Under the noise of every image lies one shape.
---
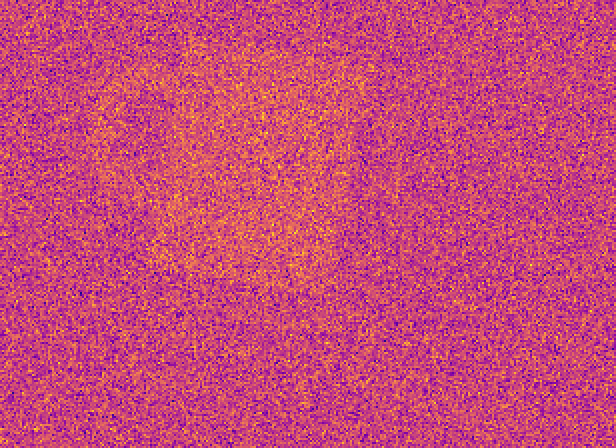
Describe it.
light cup
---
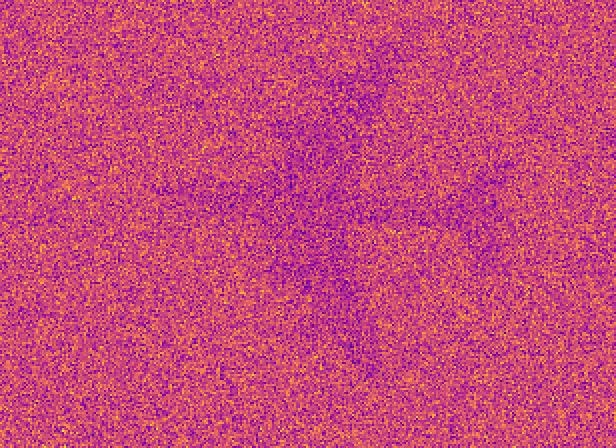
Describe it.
dark airplane
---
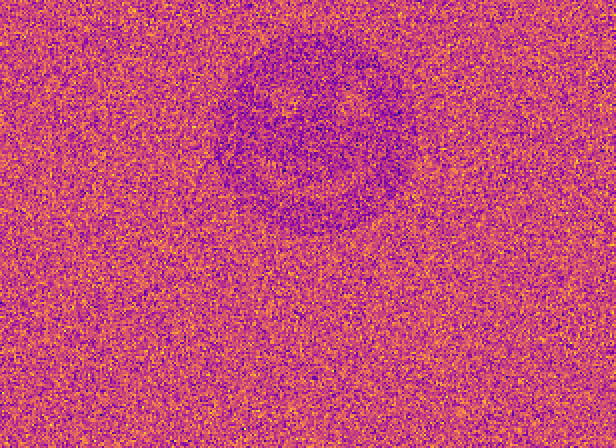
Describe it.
dark smiling face
